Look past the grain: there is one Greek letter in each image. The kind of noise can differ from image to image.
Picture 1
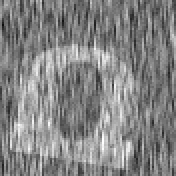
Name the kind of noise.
streaked along the columns
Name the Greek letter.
omega
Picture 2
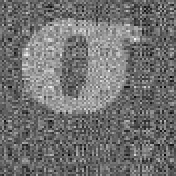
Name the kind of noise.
low rank plus noise
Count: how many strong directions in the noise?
two
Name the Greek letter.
sigma
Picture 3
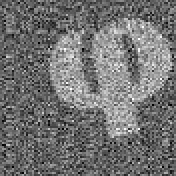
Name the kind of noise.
low rank plus noise
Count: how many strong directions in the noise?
three or four
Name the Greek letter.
phi
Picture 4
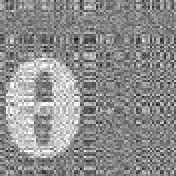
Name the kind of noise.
low rank plus noise
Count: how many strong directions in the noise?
one
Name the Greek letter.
theta
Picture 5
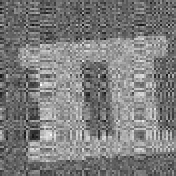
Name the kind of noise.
low rank plus noise
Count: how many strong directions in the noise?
one
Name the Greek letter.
pi
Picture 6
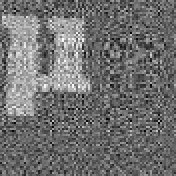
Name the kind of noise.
low rank plus noise
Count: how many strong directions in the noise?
three or four
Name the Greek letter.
mu
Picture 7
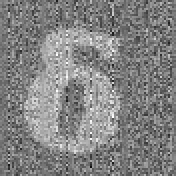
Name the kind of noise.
columns of uneven size
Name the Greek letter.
delta
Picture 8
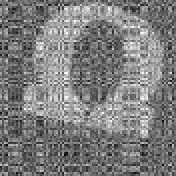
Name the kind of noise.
low rank plus noise
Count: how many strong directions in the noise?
one
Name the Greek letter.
omega
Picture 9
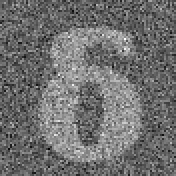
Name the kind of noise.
independent entries
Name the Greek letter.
delta
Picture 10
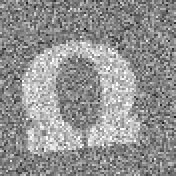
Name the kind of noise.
independent entries
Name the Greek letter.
omega
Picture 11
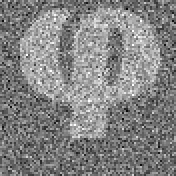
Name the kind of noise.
independent entries
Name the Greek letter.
phi
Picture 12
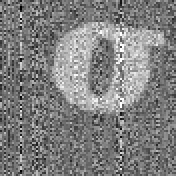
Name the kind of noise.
columns of uneven size
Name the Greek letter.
sigma
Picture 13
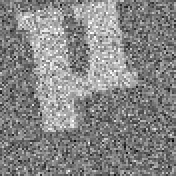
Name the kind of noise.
independent entries
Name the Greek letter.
mu
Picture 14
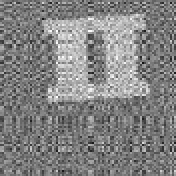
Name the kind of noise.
low rank plus noise
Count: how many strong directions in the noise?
one
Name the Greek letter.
pi
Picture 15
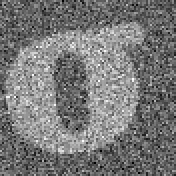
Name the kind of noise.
independent entries
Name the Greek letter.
sigma
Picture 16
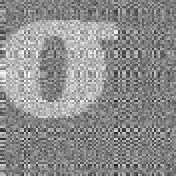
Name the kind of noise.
low rank plus noise
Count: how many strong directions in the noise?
one
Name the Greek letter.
sigma
